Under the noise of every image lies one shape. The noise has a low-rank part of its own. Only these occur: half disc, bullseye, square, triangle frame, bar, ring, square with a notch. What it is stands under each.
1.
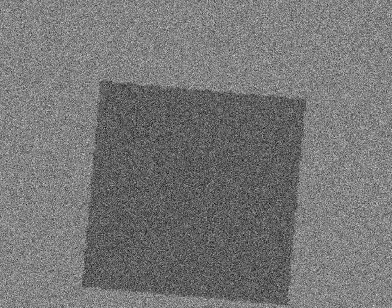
dark square
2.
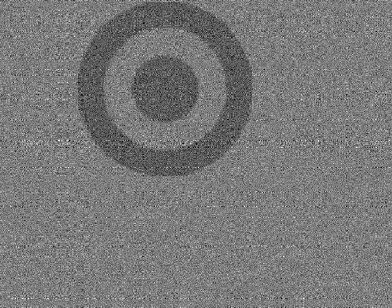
dark bullseye
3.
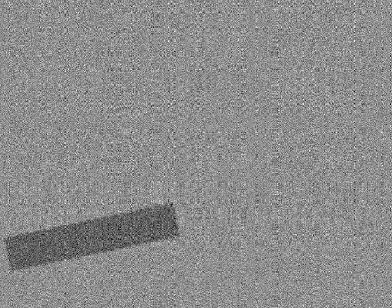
dark bar, bottom left
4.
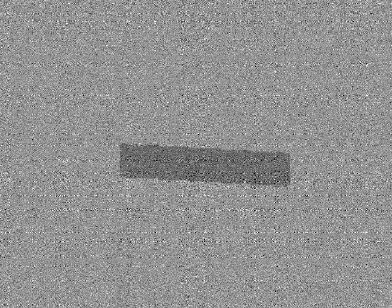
dark bar, centre
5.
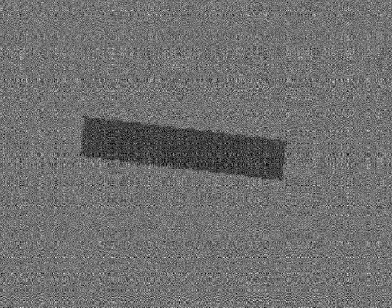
dark bar
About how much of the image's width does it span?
half
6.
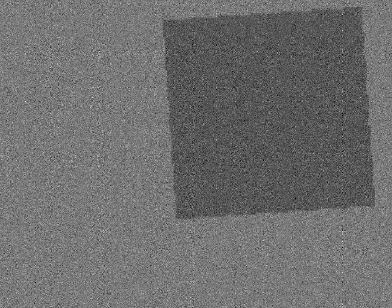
dark square
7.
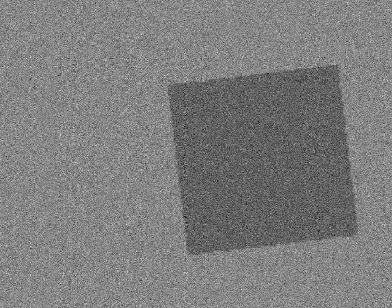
dark square
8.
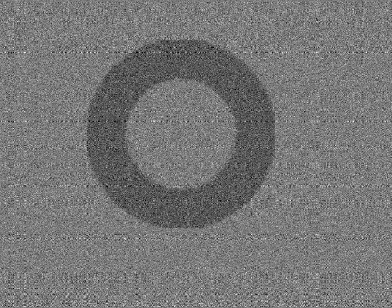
dark ring
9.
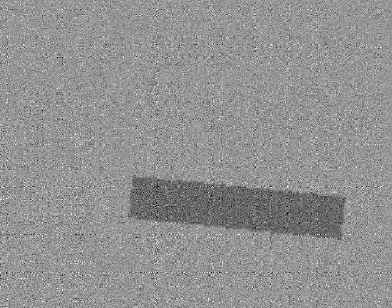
dark bar
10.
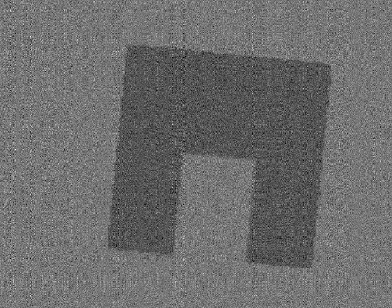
dark square with a notch
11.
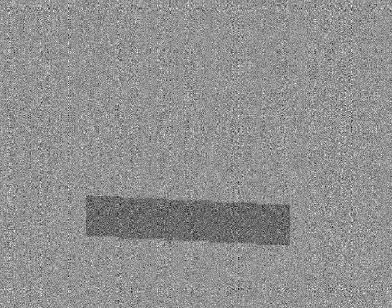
dark bar
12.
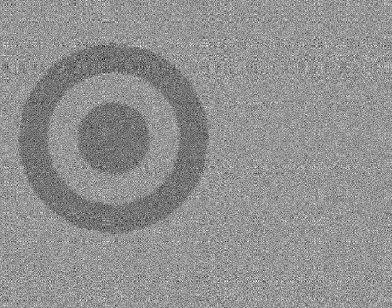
dark bullseye
